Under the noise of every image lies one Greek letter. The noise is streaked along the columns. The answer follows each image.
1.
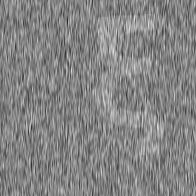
xi
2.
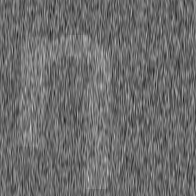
eta
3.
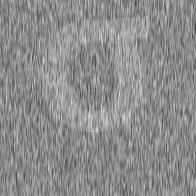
sigma
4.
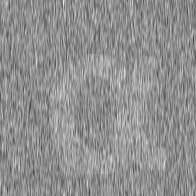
alpha
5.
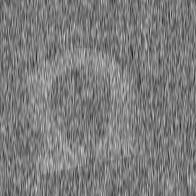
omega
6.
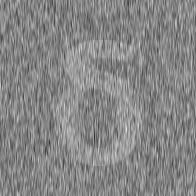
delta
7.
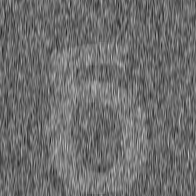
delta
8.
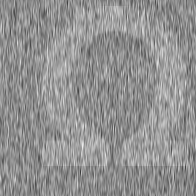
omega
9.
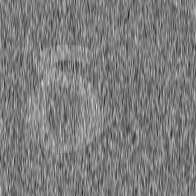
delta
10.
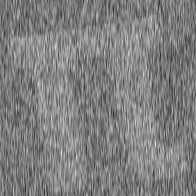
pi
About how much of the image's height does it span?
nearly all
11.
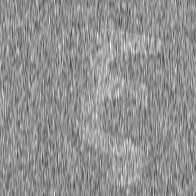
xi
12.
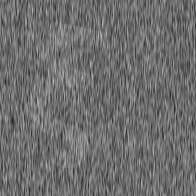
xi
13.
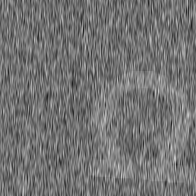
omega
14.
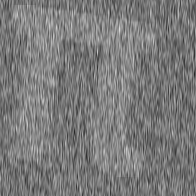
pi
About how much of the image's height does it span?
nearly all
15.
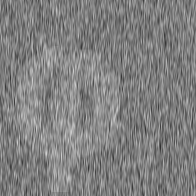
phi
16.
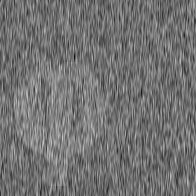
phi
